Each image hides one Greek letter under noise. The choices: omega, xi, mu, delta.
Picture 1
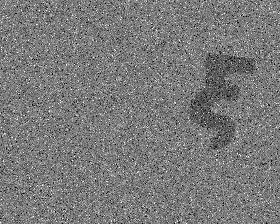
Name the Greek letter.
xi
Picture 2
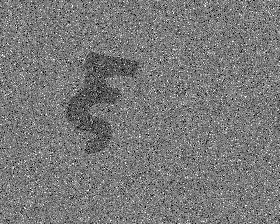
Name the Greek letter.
xi
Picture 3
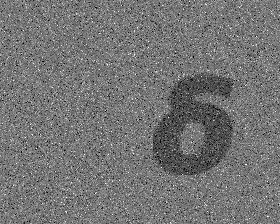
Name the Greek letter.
delta
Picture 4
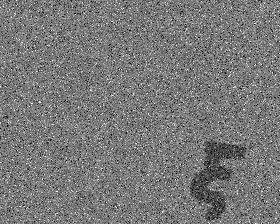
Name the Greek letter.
xi
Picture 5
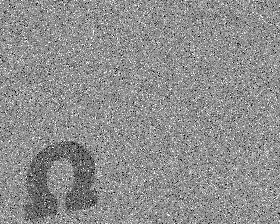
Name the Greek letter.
omega
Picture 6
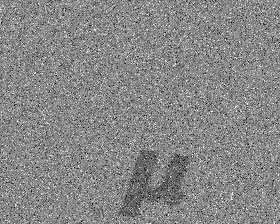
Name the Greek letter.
mu
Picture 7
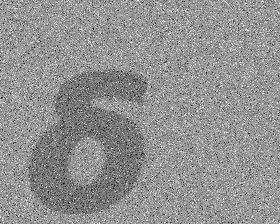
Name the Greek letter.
delta
